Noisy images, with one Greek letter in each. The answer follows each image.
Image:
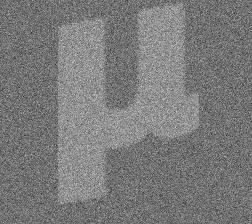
mu
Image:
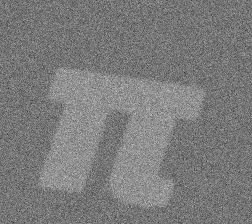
pi
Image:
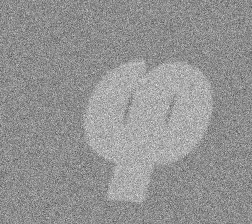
phi
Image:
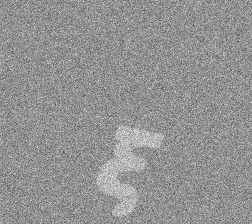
xi
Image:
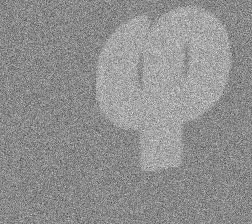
phi
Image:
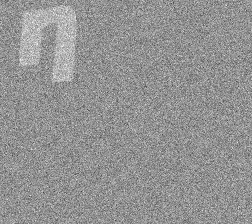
eta
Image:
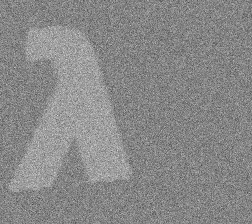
lambda
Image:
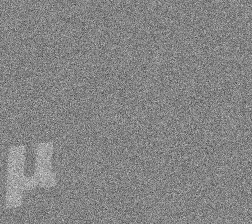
mu
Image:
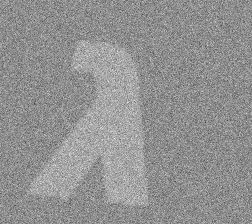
lambda
